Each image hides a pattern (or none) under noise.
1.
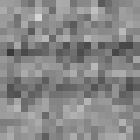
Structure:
bands of rows
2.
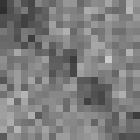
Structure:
blocks along the diagonal
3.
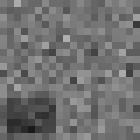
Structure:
one block
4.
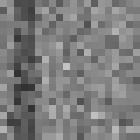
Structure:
one band of columns
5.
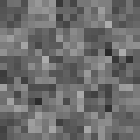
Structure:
a checkerboard
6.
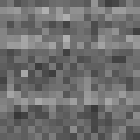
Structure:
bands of rows
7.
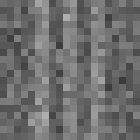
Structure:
bands of columns
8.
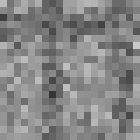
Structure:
bands of rows crossing bands of columns
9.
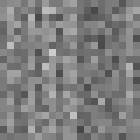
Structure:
bands of columns
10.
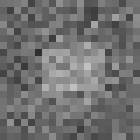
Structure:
one block
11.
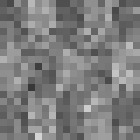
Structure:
a checkerboard
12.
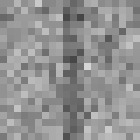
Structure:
one band of columns
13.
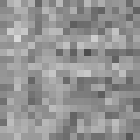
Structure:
bands of rows crossing bands of columns
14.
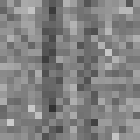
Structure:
bands of columns
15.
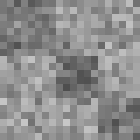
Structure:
blocks along the diagonal
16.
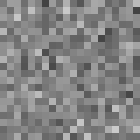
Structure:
only noise
